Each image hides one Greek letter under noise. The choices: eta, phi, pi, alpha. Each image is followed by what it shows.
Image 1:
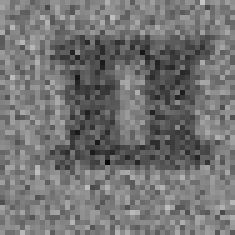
pi
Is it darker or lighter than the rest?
darker
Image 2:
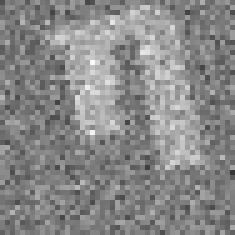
eta
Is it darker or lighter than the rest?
lighter
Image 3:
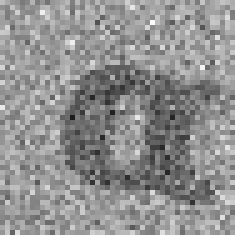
alpha
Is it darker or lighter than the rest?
darker
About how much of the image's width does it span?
two thirds
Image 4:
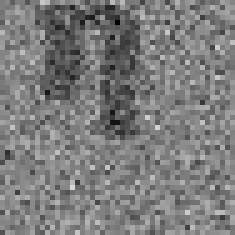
eta
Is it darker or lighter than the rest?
darker
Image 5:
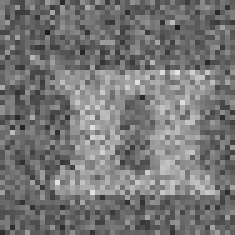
pi
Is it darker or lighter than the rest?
lighter
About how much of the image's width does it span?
two thirds
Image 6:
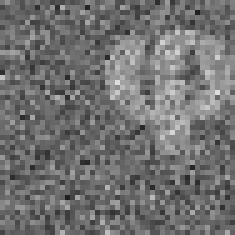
phi
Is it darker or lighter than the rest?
lighter
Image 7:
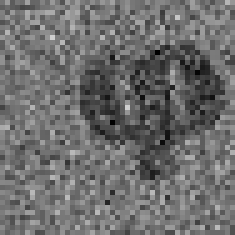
phi
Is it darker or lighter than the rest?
darker
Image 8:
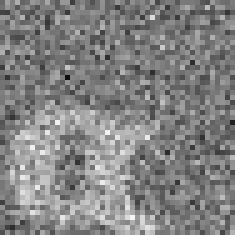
alpha
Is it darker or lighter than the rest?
lighter
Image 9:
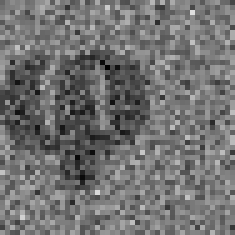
phi
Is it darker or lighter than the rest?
darker
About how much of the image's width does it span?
two thirds
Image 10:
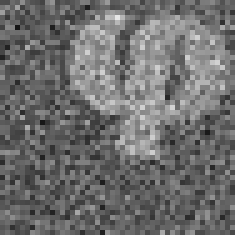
phi
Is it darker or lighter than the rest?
lighter
